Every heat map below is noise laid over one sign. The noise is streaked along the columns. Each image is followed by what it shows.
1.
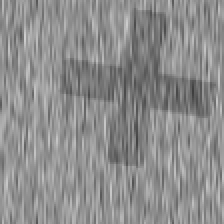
plus sign
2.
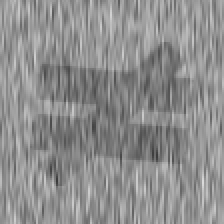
not-equal sign
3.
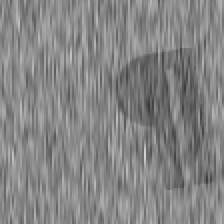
pilcrow
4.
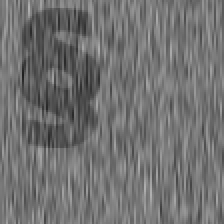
section sign
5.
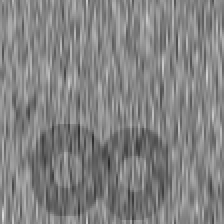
infinity sign
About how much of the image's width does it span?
two thirds
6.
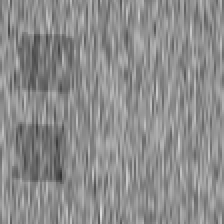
colon
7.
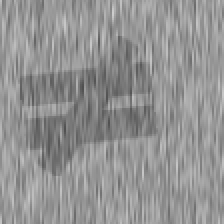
not-equal sign
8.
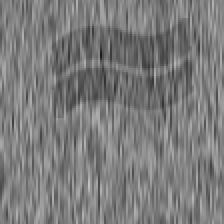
approximately sign
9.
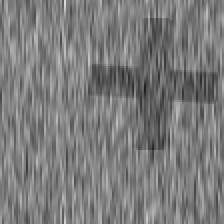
plus sign
